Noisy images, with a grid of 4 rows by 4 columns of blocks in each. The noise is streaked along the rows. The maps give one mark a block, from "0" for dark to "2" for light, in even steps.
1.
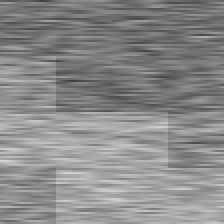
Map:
0000
1000
2221
1222
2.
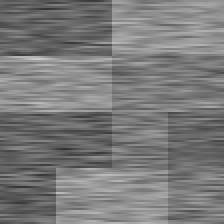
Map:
0022
2211
0010
0221
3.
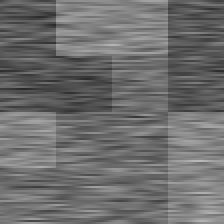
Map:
0220
0010
2112
1112
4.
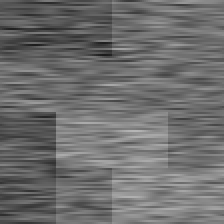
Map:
0011
1111
0221
0122
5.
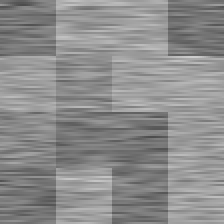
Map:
0220
2122
1002
0202
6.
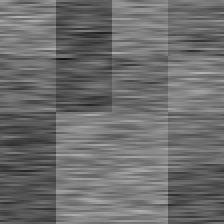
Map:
2021
1012
0221
0220
